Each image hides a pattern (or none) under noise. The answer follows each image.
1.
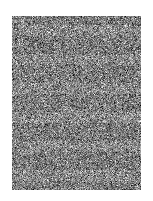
horizontal stripes
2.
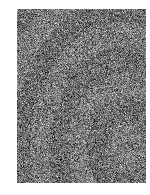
rings round one point
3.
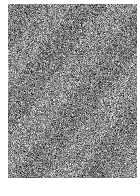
diagonal stripes
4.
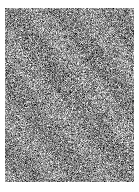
diagonal stripes
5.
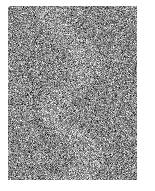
a wavy band
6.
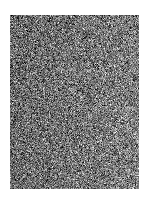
a smooth slope
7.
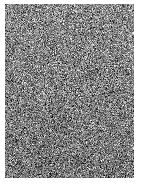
a smooth slope
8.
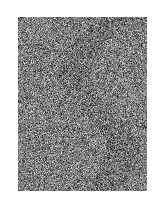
a wavy band
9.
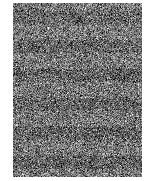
horizontal stripes
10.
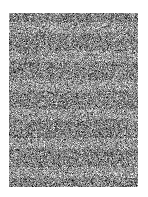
horizontal stripes
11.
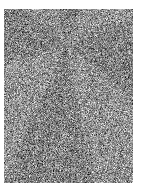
spokes from one point
